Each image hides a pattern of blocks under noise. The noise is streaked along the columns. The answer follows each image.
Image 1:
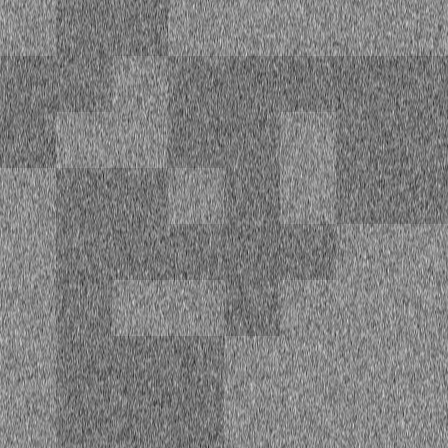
mirrored about the diagonal from the top left
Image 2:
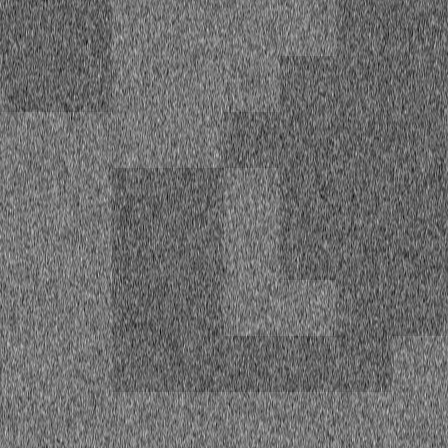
no symmetry
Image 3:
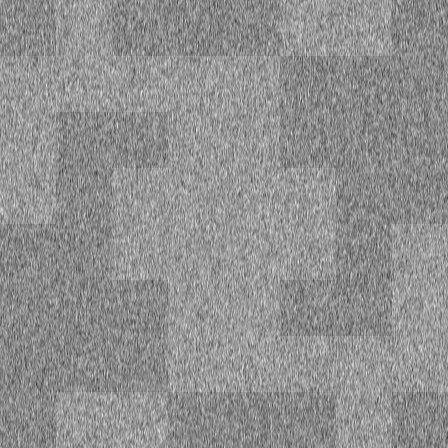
the same after a half turn
